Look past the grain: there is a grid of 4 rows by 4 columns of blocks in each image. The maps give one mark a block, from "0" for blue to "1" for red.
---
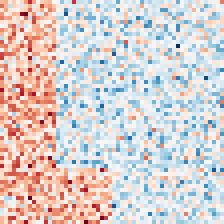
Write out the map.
1000
1000
1000
1100
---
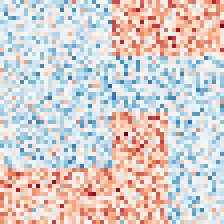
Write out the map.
0011
0000
0010
1110
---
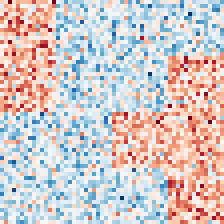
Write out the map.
1000
1001
0011
0001
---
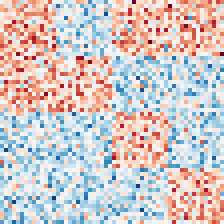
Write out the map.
1011
1100
0010
0001
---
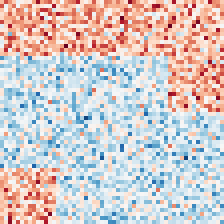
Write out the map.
1111
0001
0000
1000
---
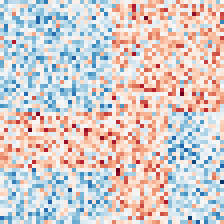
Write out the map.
0011
0011
1110
0010
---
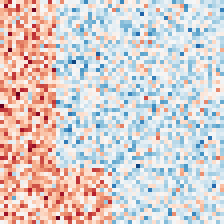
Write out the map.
1000
1000
1000
1100
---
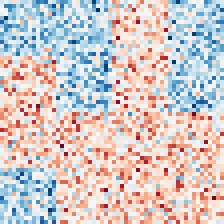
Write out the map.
0010
1010
1111
0111
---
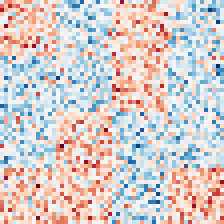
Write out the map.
1010
0010
0100
1101
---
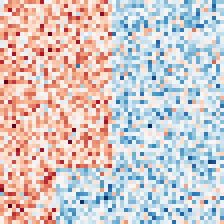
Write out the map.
1100
1100
1100
1000
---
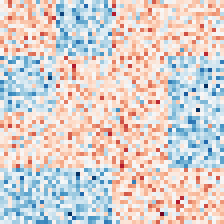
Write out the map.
1011
0110
1110
0011
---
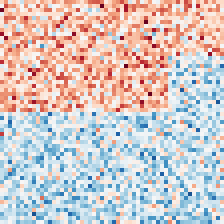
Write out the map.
1111
1110
0000
0000
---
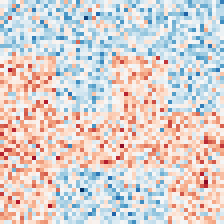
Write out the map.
0000
1010
1111
1001
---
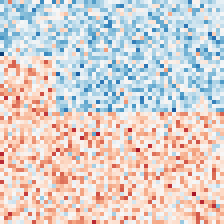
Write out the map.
0000
1000
1111
1111
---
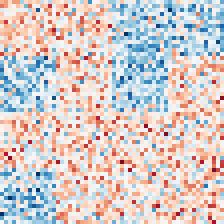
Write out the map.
1100
0101
1111
0111
